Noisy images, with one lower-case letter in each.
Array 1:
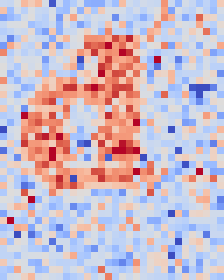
red d
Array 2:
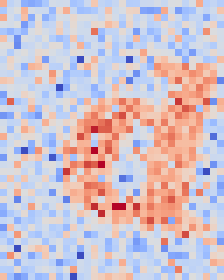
red d
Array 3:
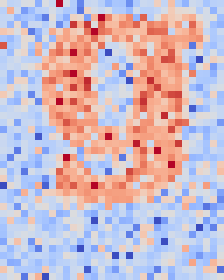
red g
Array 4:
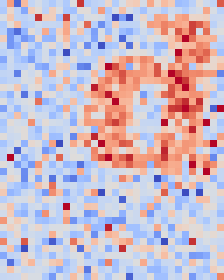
red d
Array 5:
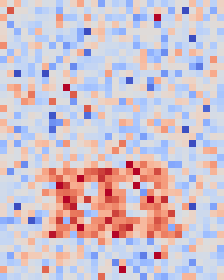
red m
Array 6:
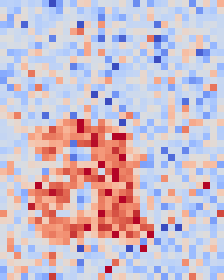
red a
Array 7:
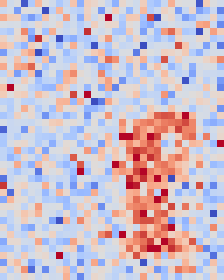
red f
